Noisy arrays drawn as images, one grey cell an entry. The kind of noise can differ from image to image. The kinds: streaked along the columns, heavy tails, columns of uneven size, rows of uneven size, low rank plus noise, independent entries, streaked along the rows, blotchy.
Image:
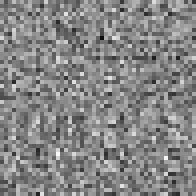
low rank plus noise
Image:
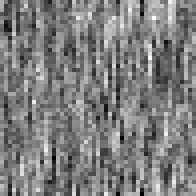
streaked along the columns
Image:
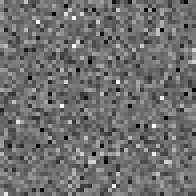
heavy tails
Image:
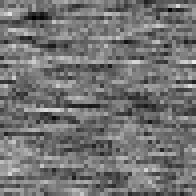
streaked along the rows
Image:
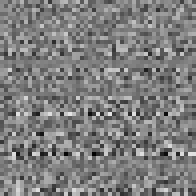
rows of uneven size
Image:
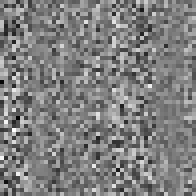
columns of uneven size
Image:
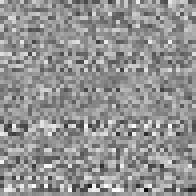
rows of uneven size
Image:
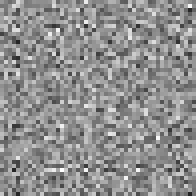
low rank plus noise
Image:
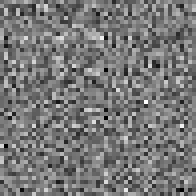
low rank plus noise
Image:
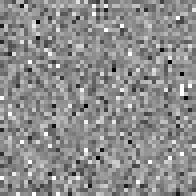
heavy tails
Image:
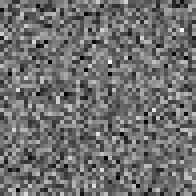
independent entries
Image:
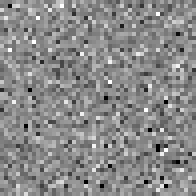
heavy tails
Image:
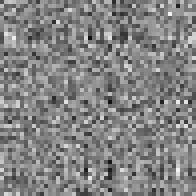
low rank plus noise
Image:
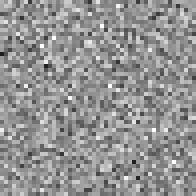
independent entries
